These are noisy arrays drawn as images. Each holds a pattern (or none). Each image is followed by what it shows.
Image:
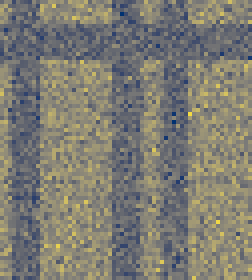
bands of rows crossing bands of columns
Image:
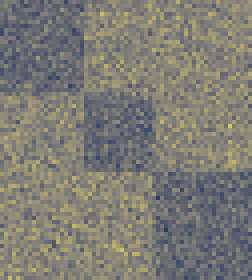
blocks along the diagonal
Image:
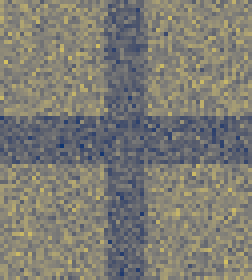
bands of rows crossing bands of columns
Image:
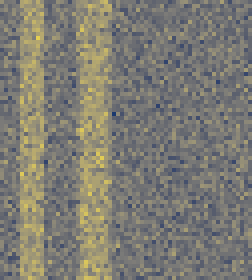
bands of columns
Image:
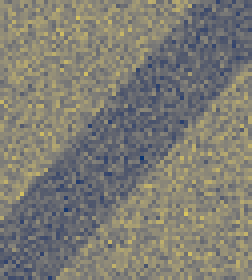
a diagonal band
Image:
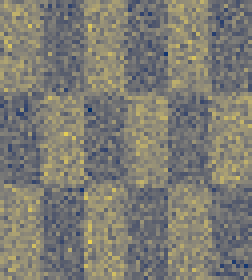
a checkerboard
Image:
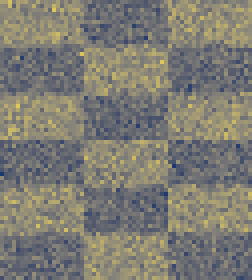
a checkerboard
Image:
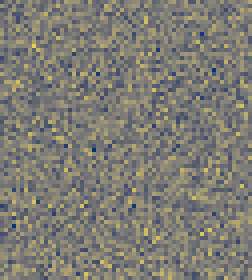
only noise
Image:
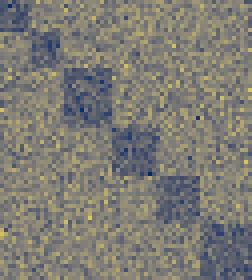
blocks along the diagonal
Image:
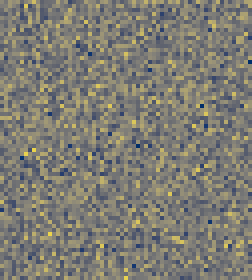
only noise
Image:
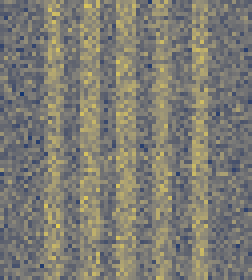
bands of columns
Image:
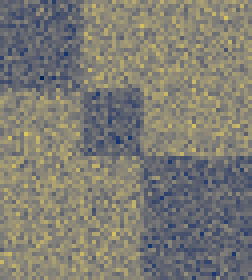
blocks along the diagonal
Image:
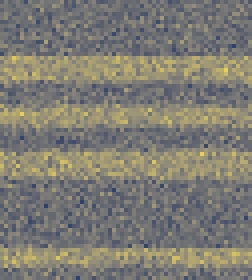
bands of rows
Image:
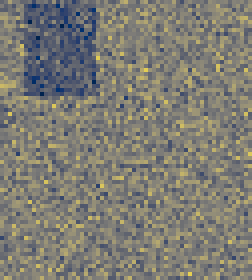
one block
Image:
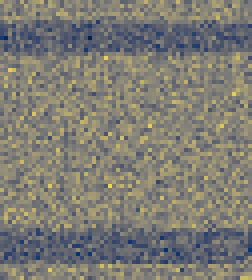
bands of rows
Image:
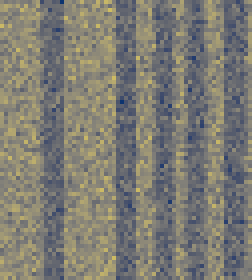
bands of columns
